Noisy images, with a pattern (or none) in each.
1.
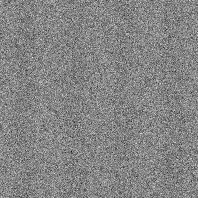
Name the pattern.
vertical stripes
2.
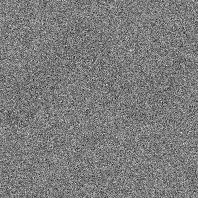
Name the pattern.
a wavy band
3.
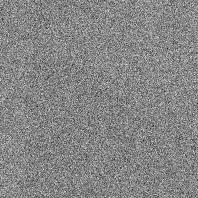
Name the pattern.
spokes from one point
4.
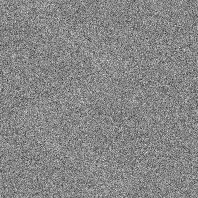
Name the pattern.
a wavy band
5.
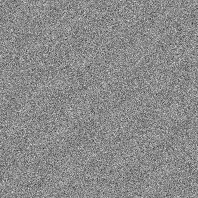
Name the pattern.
diagonal stripes
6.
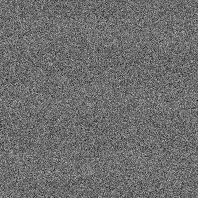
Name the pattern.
horizontal stripes
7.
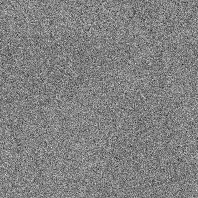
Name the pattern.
spokes from one point
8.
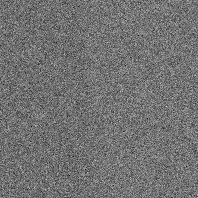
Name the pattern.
a sharp edge
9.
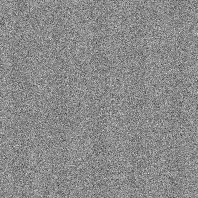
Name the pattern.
vertical stripes
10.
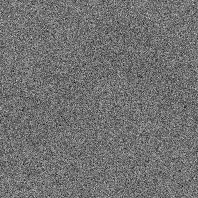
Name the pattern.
a wavy band
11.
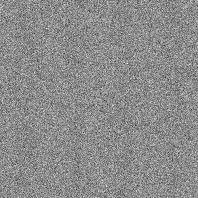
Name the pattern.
vertical stripes
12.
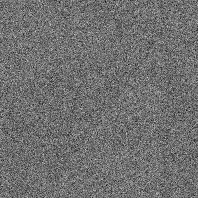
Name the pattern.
spokes from one point
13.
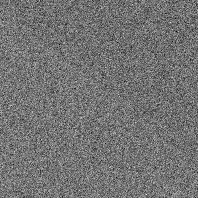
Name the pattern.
a sharp edge
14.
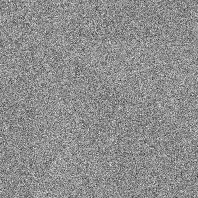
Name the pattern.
spokes from one point
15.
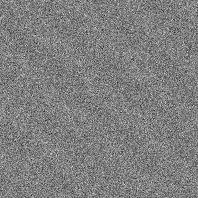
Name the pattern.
diagonal stripes
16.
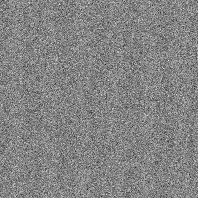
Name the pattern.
vertical stripes
